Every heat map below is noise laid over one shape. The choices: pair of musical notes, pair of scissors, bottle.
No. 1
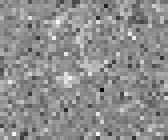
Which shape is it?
pair of musical notes
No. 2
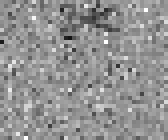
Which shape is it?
pair of scissors
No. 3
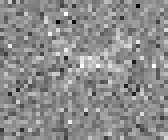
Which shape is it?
pair of scissors
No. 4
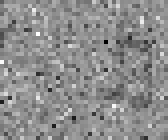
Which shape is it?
pair of musical notes
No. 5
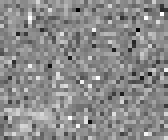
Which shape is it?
pair of scissors
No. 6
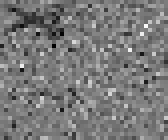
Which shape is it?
pair of scissors
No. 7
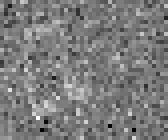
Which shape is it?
pair of musical notes
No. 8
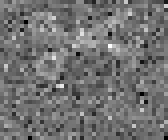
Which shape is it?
pair of scissors
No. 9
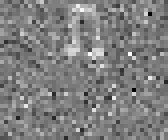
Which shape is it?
pair of musical notes
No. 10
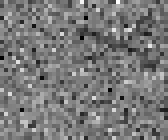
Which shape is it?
pair of scissors
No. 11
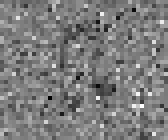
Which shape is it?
pair of musical notes
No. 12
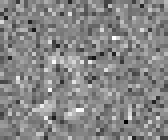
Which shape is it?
pair of musical notes
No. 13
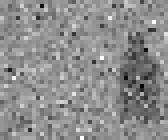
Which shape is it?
bottle
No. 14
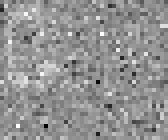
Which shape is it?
pair of musical notes
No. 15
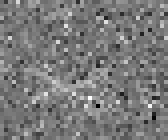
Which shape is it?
pair of scissors
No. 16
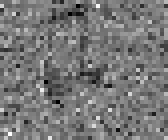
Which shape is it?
pair of musical notes
